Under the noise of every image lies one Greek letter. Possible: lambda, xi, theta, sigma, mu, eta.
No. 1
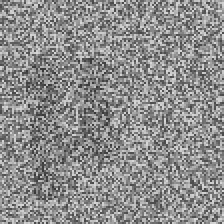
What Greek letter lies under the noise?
mu
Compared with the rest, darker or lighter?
darker
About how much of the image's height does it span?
two thirds
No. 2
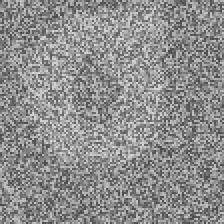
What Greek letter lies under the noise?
sigma
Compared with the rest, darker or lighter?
lighter
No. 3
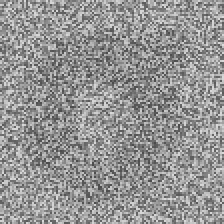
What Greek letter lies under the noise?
sigma
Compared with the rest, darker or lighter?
darker
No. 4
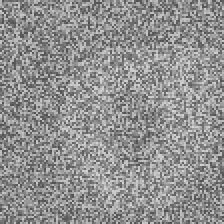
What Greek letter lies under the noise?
sigma
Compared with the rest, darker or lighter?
lighter
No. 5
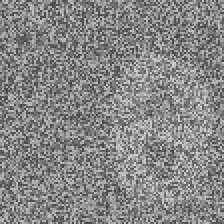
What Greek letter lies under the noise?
theta
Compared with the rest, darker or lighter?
lighter
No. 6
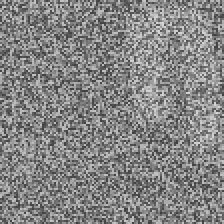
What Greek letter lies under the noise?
eta
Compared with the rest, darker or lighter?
lighter
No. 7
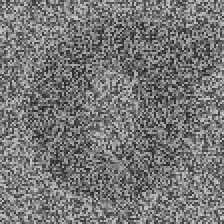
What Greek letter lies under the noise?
sigma
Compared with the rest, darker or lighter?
darker
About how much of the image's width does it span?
nearly all
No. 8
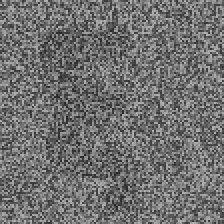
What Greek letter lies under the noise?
xi
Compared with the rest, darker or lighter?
darker
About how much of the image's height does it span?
nearly all
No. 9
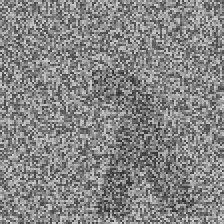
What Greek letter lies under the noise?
lambda
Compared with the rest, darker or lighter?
darker
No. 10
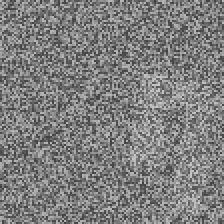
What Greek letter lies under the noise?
eta
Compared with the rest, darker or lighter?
lighter
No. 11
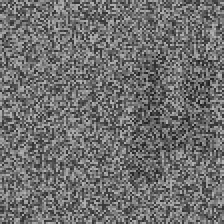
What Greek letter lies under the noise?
mu
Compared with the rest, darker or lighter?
darker
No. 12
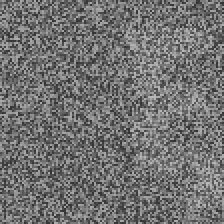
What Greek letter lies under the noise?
xi
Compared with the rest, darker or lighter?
lighter
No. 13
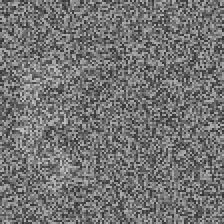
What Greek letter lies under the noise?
xi
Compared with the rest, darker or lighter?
lighter
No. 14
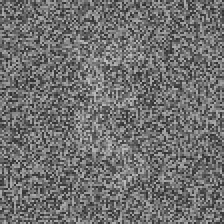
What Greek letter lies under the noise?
xi
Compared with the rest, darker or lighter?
lighter
